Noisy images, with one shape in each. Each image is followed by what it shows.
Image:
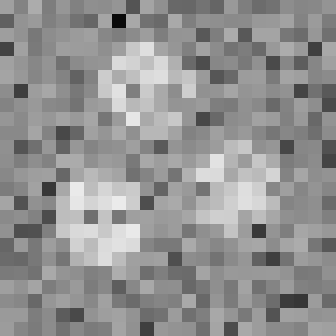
light three dots
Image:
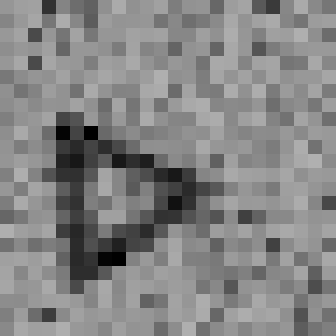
dark triangle frame
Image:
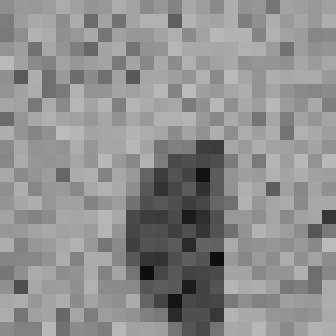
dark half disc
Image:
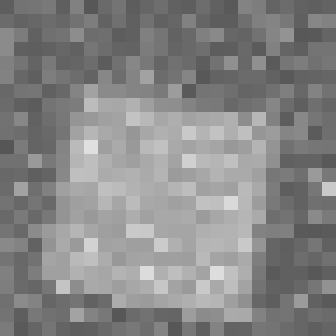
light square
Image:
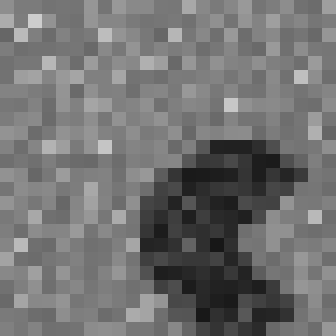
dark disc with a wedge cut out
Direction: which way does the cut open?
right
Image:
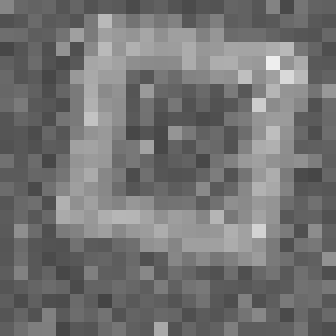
light square frame
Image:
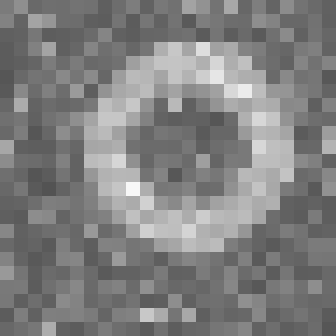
light ring
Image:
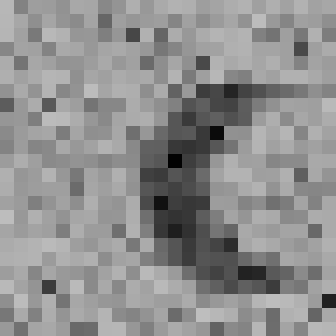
dark crescent
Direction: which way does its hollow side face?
right
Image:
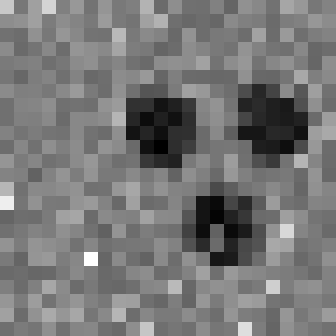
dark three dots
